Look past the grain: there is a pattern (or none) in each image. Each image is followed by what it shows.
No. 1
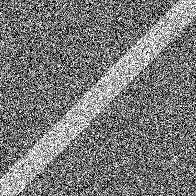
a diagonal band
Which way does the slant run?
bottom left to top right
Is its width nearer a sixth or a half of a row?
a sixth
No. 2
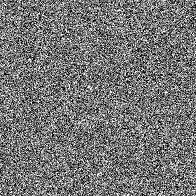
only noise
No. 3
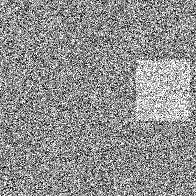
one block
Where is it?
middle right
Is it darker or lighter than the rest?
lighter
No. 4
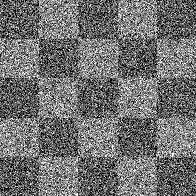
a checkerboard
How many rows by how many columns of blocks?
5 by 5
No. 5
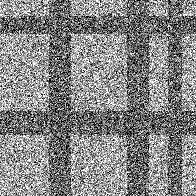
bands of rows crossing bands of columns
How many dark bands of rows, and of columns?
2 and 3
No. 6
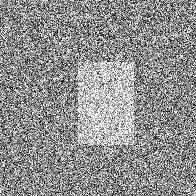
one block
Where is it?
centre
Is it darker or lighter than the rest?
lighter
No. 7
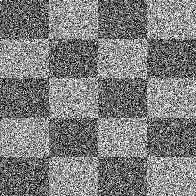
a checkerboard
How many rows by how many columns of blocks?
5 by 4
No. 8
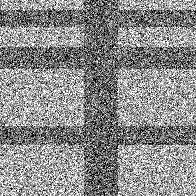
bands of rows crossing bands of columns
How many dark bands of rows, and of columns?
3 and 1
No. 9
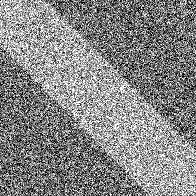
a diagonal band
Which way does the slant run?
top left to bottom right
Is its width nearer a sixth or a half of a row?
a half
